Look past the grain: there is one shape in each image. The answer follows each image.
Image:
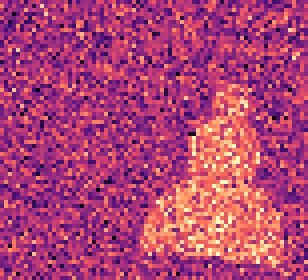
chess pawn
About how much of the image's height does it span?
two thirds
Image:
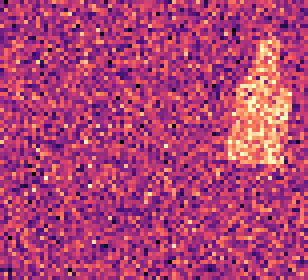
bottle
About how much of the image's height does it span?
half
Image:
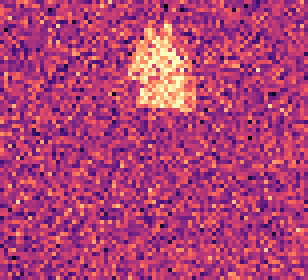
chess knight
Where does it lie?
top middle
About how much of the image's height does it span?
a third
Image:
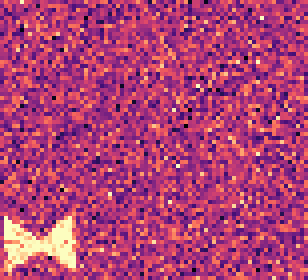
bow tie
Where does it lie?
bottom left
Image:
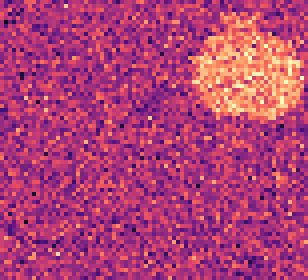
apple
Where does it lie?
top right
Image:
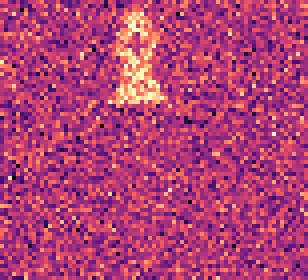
chess bishop
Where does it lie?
top middle
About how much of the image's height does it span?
a third
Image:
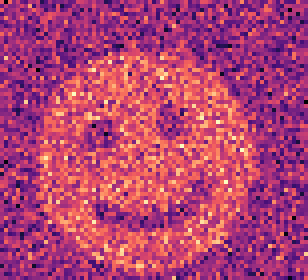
smiling face
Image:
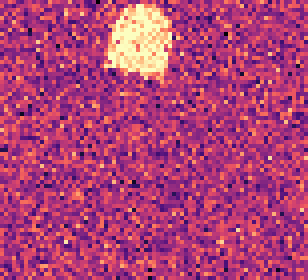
ghost
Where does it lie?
top middle
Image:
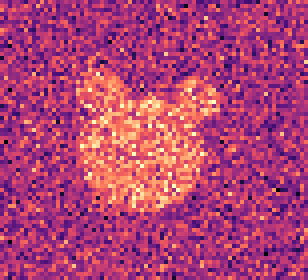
bear's head
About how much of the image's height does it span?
half
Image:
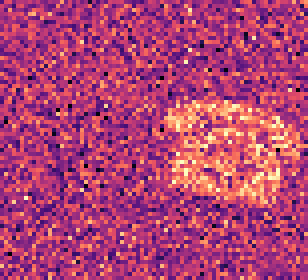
telephone
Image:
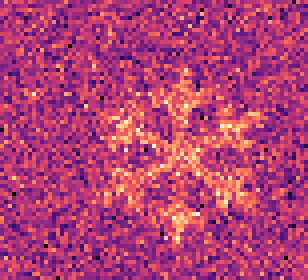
snowflake
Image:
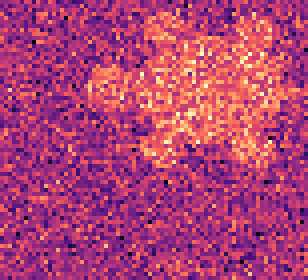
turtle
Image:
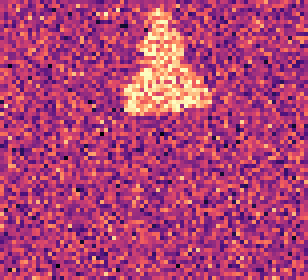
chess pawn
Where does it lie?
top middle
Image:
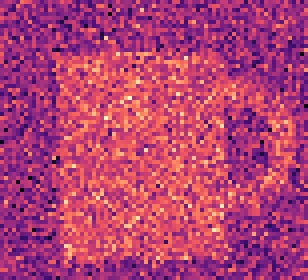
cup
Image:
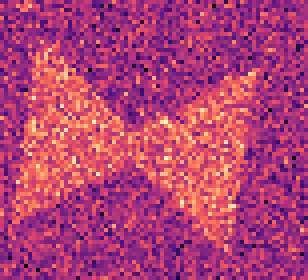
bow tie
